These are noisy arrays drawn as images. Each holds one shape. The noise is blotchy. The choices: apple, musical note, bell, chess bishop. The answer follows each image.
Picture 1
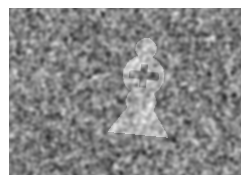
light chess bishop
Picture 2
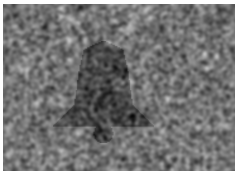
dark bell
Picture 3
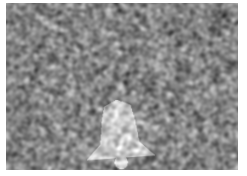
light bell, bottom middle
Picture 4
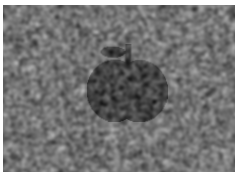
dark apple
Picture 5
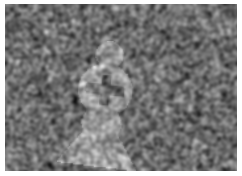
light chess bishop
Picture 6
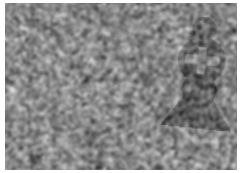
dark chess bishop
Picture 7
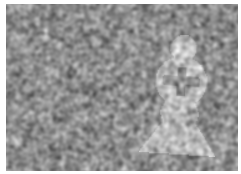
light chess bishop
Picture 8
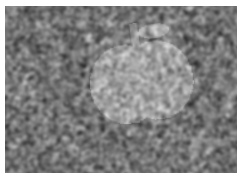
light apple
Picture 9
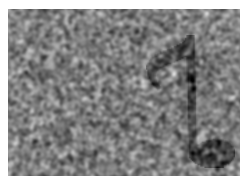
dark musical note
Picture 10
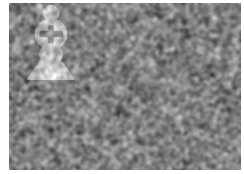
light chess bishop, top left
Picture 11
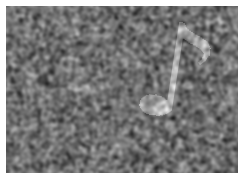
light musical note
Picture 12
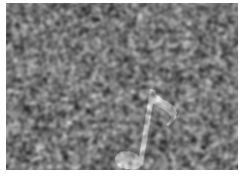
light musical note
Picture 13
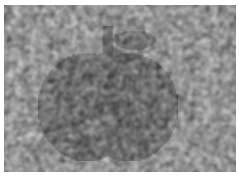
dark apple
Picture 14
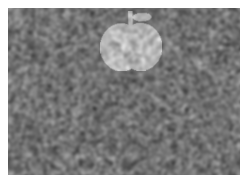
light apple, top middle
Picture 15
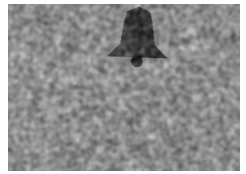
dark bell, top middle
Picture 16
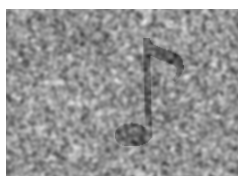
dark musical note
